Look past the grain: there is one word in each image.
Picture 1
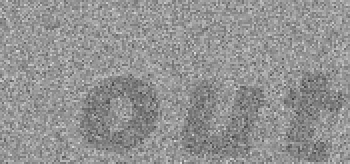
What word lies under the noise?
out
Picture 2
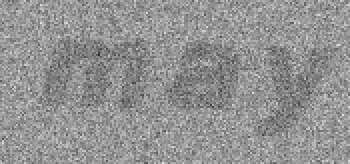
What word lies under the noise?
may
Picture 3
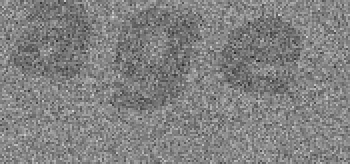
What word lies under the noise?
age
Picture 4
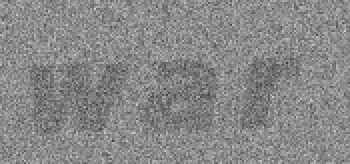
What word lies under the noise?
war
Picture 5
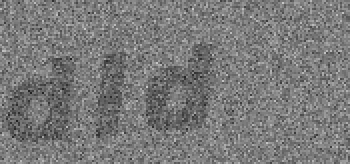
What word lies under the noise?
did
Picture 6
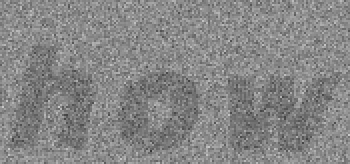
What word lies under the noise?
how
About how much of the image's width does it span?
nearly all
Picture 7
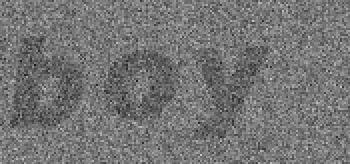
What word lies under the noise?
boy
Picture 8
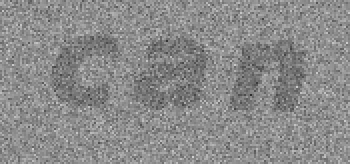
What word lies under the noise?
can
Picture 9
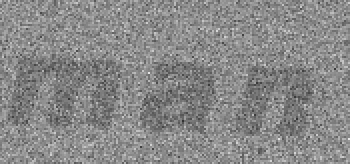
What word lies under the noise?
man
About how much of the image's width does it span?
nearly all
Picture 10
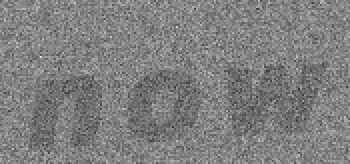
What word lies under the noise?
now
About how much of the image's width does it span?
nearly all
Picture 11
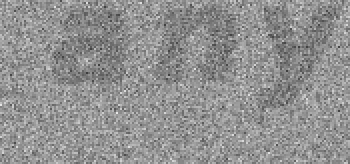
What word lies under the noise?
any
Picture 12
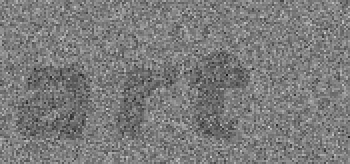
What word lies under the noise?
art
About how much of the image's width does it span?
two thirds
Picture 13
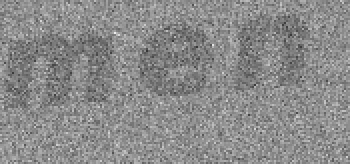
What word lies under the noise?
men
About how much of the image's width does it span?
nearly all
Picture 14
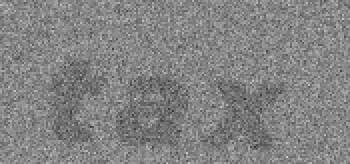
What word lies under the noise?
tax
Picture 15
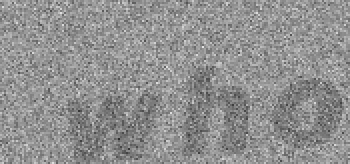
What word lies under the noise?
who
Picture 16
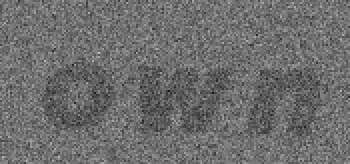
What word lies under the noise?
own
